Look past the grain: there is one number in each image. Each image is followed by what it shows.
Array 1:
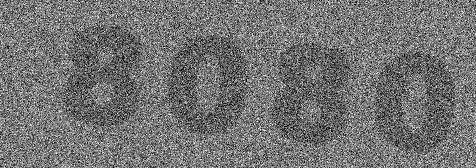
8080
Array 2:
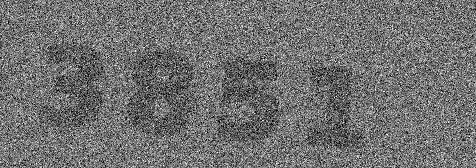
3851
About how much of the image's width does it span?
two thirds
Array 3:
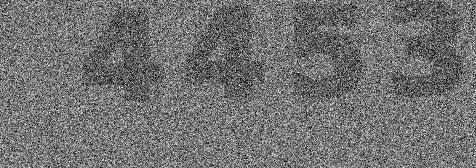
4453
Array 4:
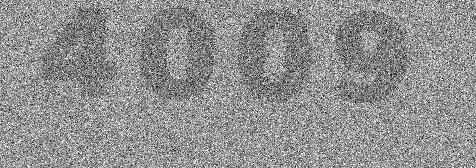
4009
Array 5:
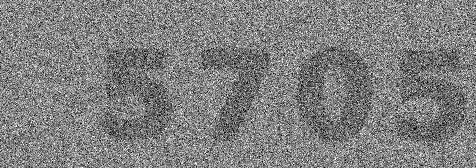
5705
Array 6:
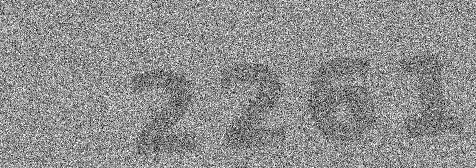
2261
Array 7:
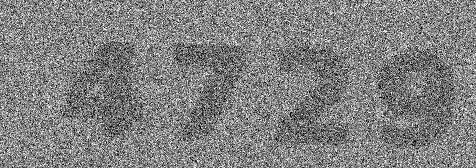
4729
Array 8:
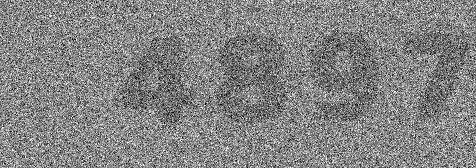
4897
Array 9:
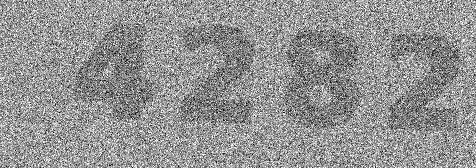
4282
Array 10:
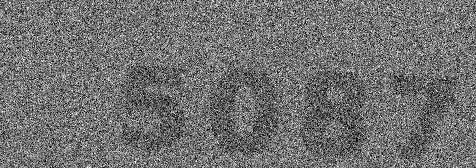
5087
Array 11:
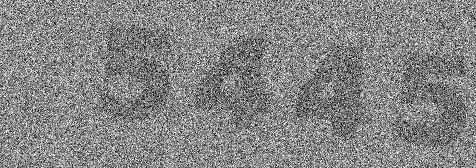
5445
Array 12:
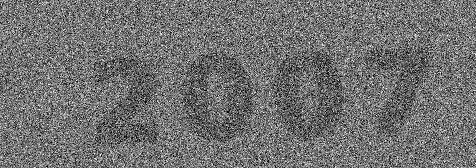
2007
